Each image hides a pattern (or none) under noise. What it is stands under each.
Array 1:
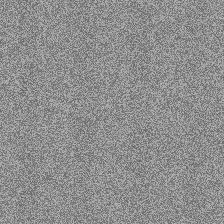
vertical stripes
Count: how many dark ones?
4
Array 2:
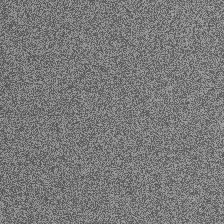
a smooth slope
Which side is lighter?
right
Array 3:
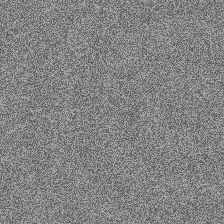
rings round one point
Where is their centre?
middle right
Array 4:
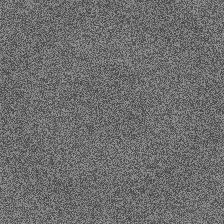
rings round one point
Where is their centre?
centre
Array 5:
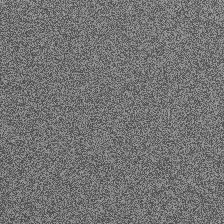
a smooth slope
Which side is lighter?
top right
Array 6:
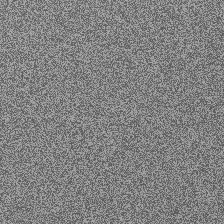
a smooth slope
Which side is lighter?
top left
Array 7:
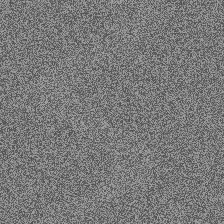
a wavy band
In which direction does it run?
top to bottom
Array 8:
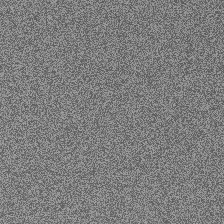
a smooth slope
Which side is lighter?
bottom left
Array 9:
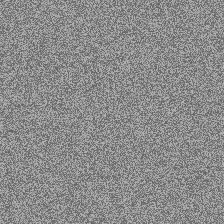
only noise
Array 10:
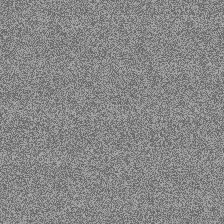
horizontal stripes
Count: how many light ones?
5
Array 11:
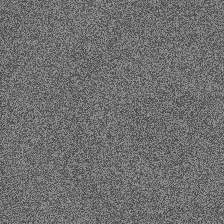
rings round one point
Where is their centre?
middle right
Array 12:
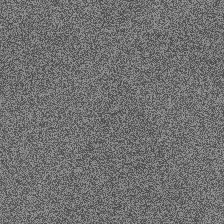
spokes from one point
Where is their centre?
top middle
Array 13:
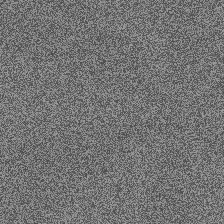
spokes from one point
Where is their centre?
middle right
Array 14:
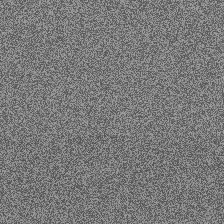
a sharp edge
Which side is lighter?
top
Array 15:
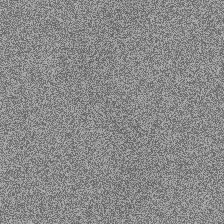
a wavy band
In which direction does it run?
top to bottom
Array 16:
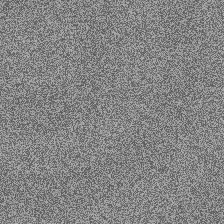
rings round one point
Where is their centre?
top left
